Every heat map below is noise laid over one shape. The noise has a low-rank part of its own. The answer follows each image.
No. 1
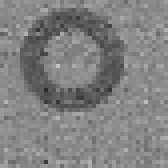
dark ring
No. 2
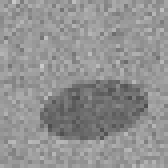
dark ellipse
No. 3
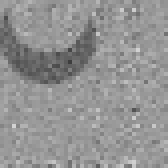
dark crescent
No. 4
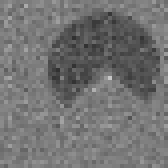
dark disc with a wedge cut out
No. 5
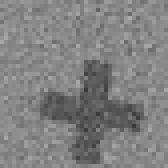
dark cross
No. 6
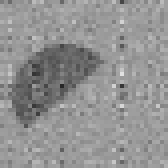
dark half disc
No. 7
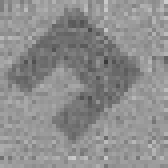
dark square with a notch
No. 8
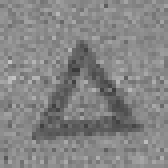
dark triangle frame
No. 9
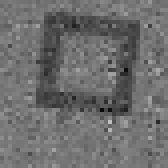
dark square frame
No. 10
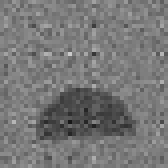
dark half disc
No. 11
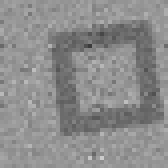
dark square frame
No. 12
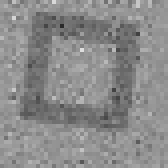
dark square frame
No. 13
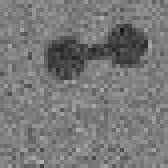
dark dumbbell
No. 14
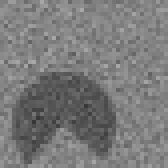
dark disc with a wedge cut out
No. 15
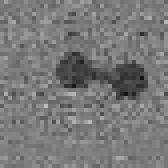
dark dumbbell
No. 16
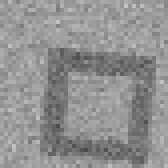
dark square frame
